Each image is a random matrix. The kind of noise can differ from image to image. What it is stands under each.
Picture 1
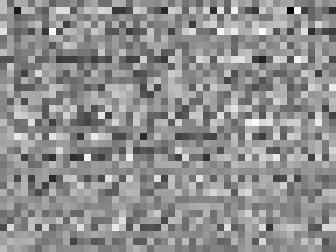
rows of uneven size
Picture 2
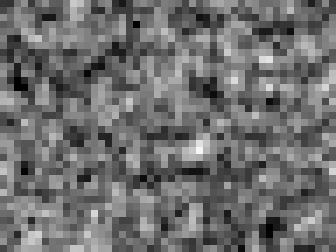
blotchy
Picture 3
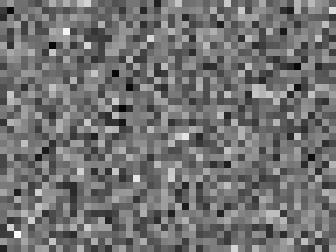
independent entries
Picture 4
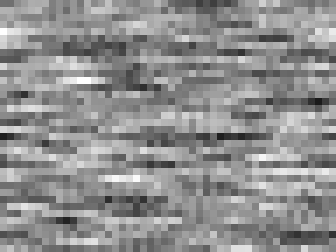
streaked along the rows
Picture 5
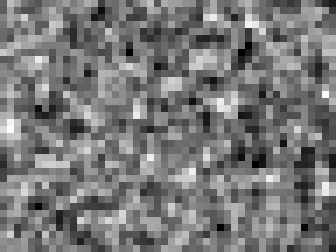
blotchy
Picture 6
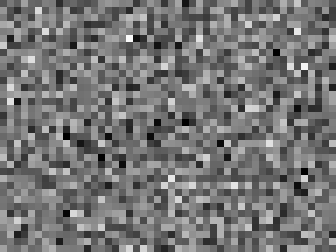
independent entries
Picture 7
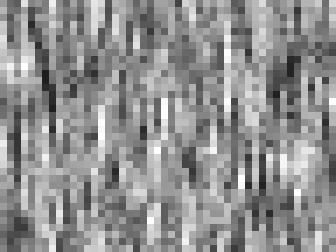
streaked along the columns
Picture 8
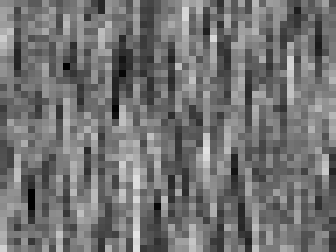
streaked along the columns
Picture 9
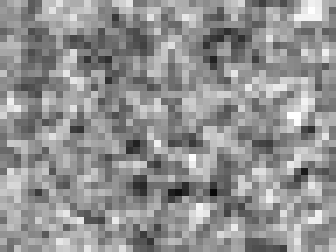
blotchy
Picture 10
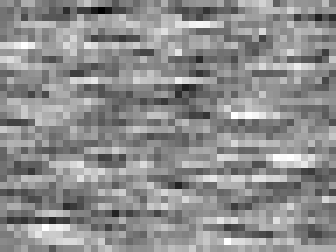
streaked along the rows
